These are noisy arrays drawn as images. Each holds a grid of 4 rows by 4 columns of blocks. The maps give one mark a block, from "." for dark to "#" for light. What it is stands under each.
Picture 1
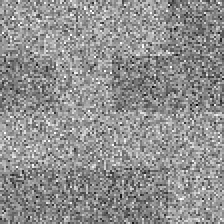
###.
.#..
####
...#
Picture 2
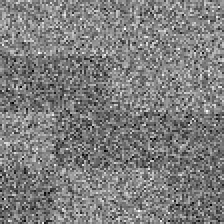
####
..##
#...
.##.
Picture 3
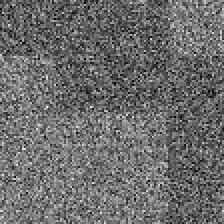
...#
#...
###.
###.
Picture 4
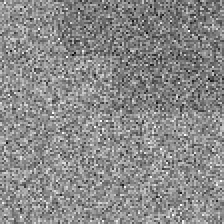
#...
##..
####
####
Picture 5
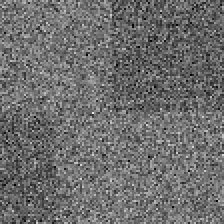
##..
##..
.###
.###
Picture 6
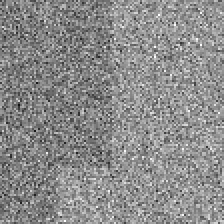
..##
..##
..##
.###
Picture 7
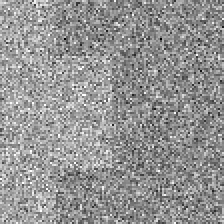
#...
##..
##..
#...
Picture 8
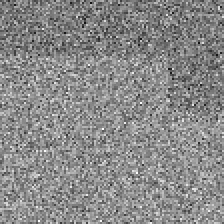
....
###.
####
####
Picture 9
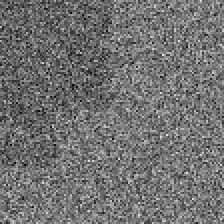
..##
..##
.###
####
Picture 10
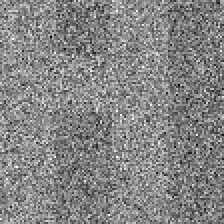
#.#.
###.
#.#.
#.#.
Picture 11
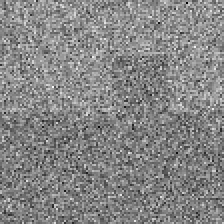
####
##.#
....
....
